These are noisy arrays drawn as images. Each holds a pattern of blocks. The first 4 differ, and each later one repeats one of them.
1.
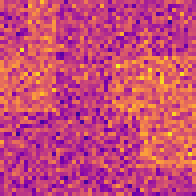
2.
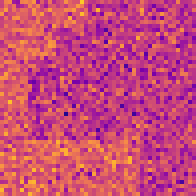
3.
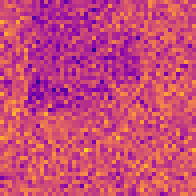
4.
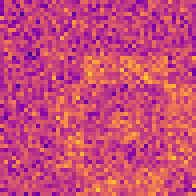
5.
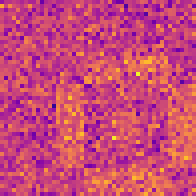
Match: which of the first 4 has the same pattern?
4
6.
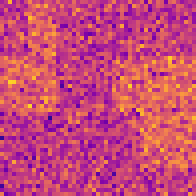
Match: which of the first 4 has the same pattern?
1
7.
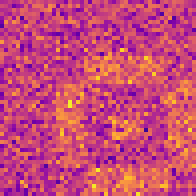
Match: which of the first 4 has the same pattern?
4
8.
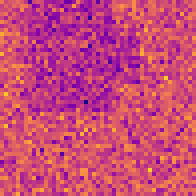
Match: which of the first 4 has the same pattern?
3
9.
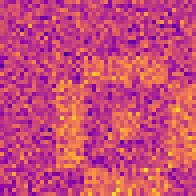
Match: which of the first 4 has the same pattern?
4
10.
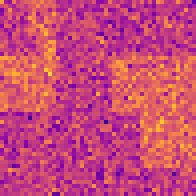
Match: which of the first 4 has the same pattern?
1
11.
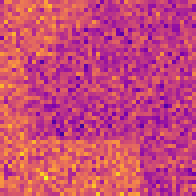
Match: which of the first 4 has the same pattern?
2
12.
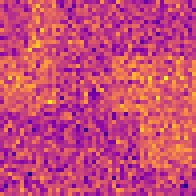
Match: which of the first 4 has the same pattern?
1
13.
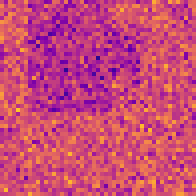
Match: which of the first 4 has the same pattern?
3
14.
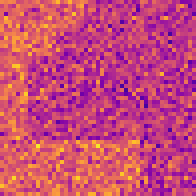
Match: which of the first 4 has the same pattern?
2
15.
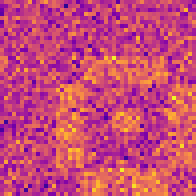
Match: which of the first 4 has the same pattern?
4
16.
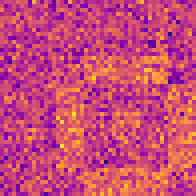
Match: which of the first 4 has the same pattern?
4
